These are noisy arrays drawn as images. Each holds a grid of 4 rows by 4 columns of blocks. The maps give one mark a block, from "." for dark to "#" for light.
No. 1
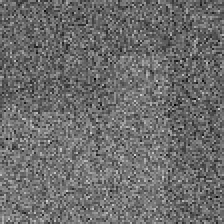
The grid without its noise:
....
..#.
###.
###.
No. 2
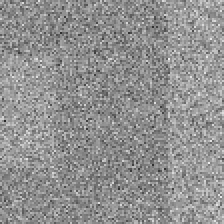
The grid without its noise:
...#
#..#
#..#
...#
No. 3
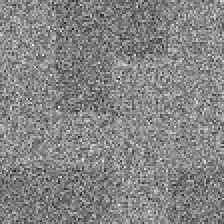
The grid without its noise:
#..#
#.##
####
..#.
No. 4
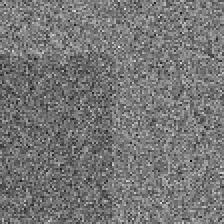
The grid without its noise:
####
..##
..##
..##
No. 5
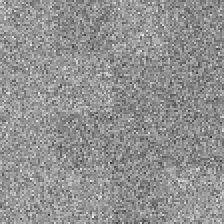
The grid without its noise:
#.#.
##..
#...
##.#
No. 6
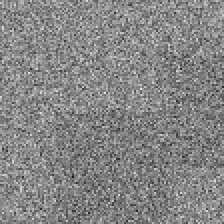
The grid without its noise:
####
###.
#...
#..#
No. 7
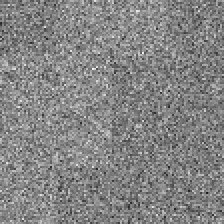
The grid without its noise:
.##.
##..
##..
#...
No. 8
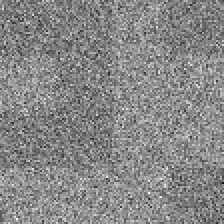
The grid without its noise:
..#.
#.##
..##
###.
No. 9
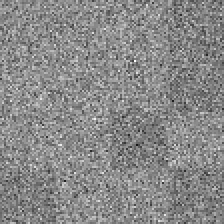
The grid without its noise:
###.
###.
##.#
.##.
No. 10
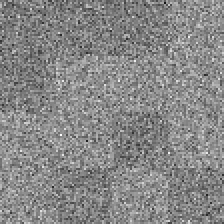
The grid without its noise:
...#
.###
##.#
#.#.
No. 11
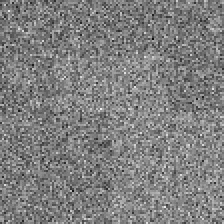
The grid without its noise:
....
.##.
..##
..##
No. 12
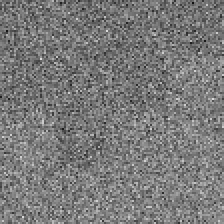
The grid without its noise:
....
...#
#.##
####
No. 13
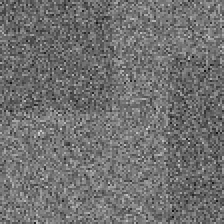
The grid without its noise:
..##
..#.
###.
###.
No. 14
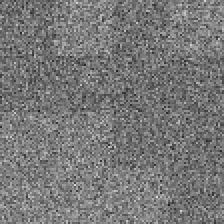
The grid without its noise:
.#.#
....
##..
###.
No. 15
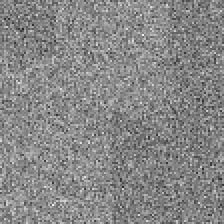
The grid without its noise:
.##.
###.
##..
##..
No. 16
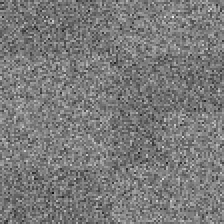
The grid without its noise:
..##
##..
##.#
..##
